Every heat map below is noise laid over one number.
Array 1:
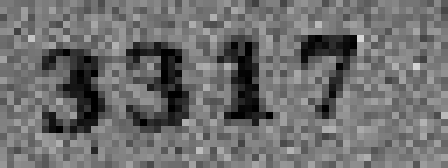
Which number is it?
3317
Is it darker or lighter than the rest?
darker
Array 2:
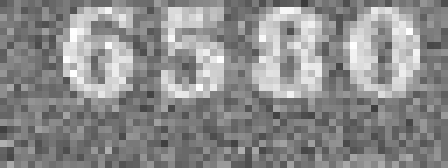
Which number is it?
6580
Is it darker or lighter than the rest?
lighter
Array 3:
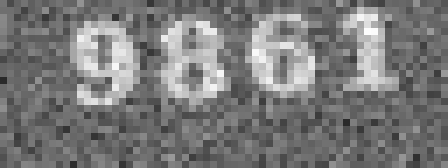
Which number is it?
9861
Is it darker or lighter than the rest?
lighter
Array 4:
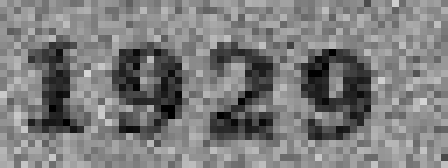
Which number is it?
1929
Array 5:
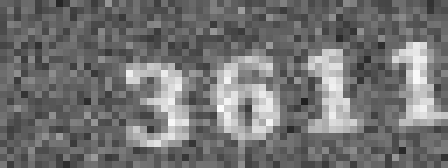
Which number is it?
3611
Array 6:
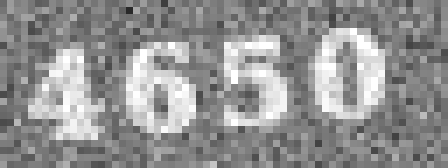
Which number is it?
4650
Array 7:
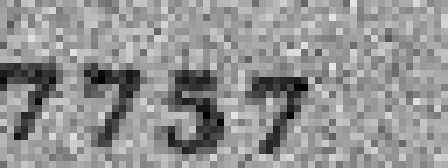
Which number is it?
7757
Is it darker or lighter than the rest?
darker
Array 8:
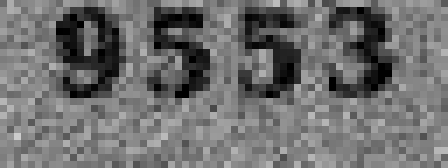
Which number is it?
9553
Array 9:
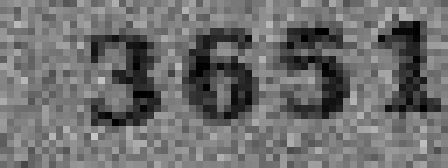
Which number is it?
3651
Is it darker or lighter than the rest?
darker
